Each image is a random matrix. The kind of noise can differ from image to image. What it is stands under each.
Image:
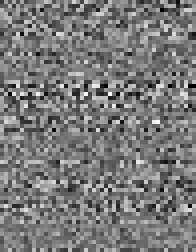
rows of uneven size
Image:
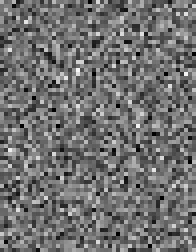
independent entries
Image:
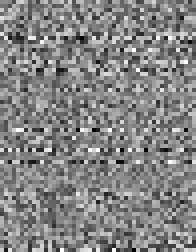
rows of uneven size
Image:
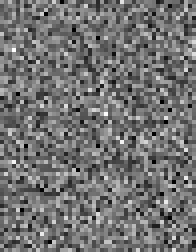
independent entries
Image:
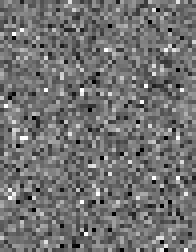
heavy tails
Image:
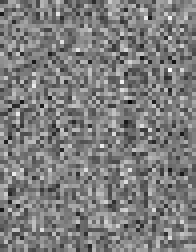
low rank plus noise
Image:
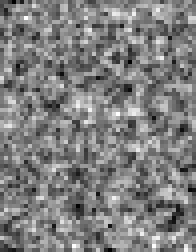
blotchy
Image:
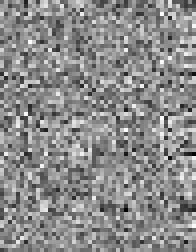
low rank plus noise
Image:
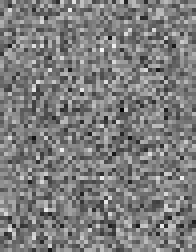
low rank plus noise
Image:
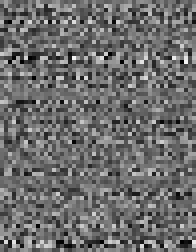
rows of uneven size
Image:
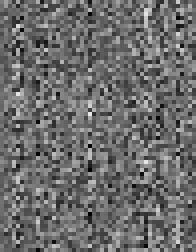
columns of uneven size
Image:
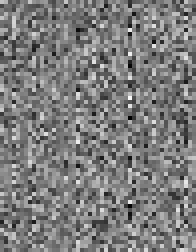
columns of uneven size
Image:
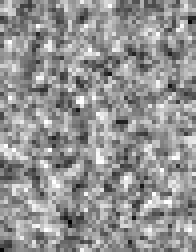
blotchy
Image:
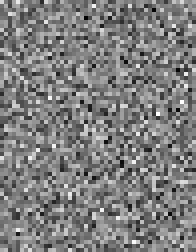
independent entries
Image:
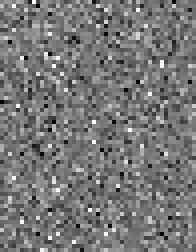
heavy tails
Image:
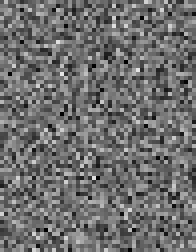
independent entries
